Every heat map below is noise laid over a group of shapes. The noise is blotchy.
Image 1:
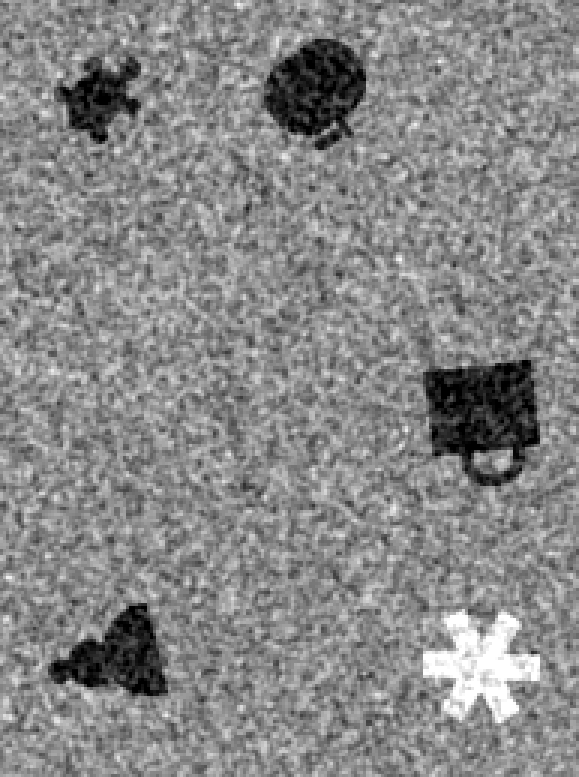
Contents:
top left: dark turtle; top middle: dark apple; middle right: dark cup; bottom left: dark chess pawn; bottom right: light asterisk
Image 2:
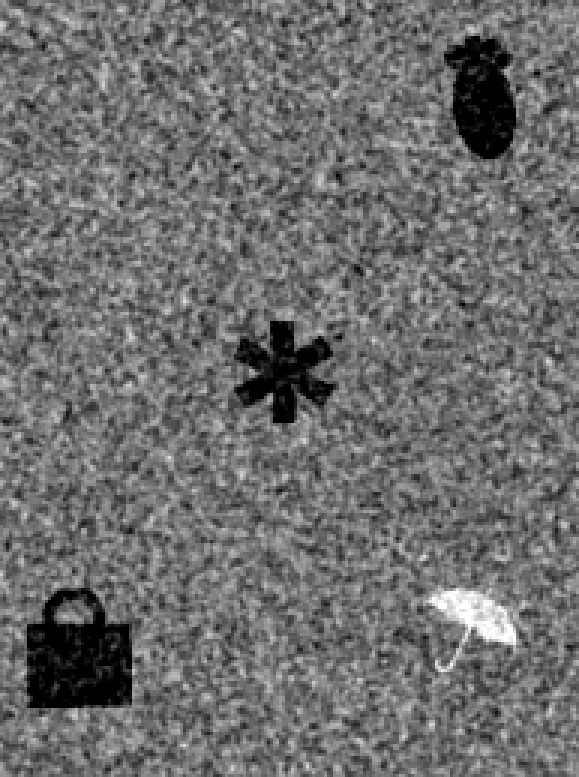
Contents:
top right: dark footprint; centre: dark asterisk; bottom left: dark cup; bottom right: light umbrella
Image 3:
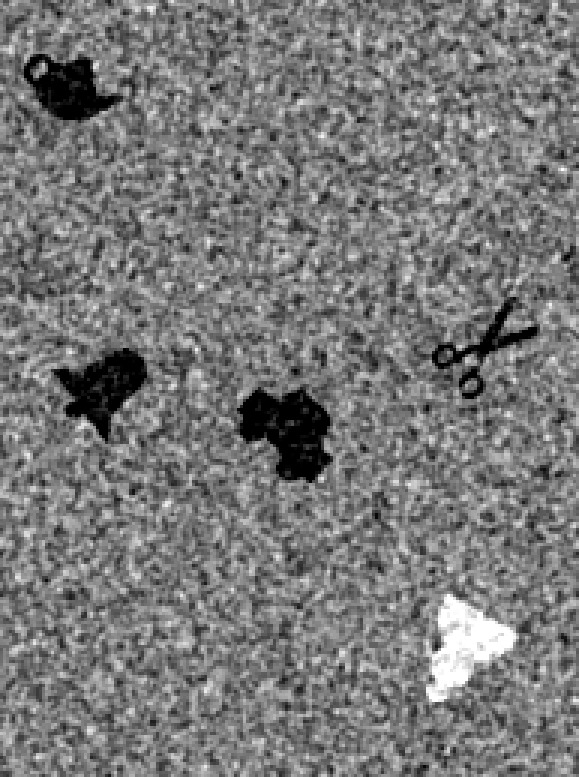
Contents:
top left: dark teapot; middle left: dark bell; centre: dark car; middle right: dark pair of scissors; bottom right: light chess pawn
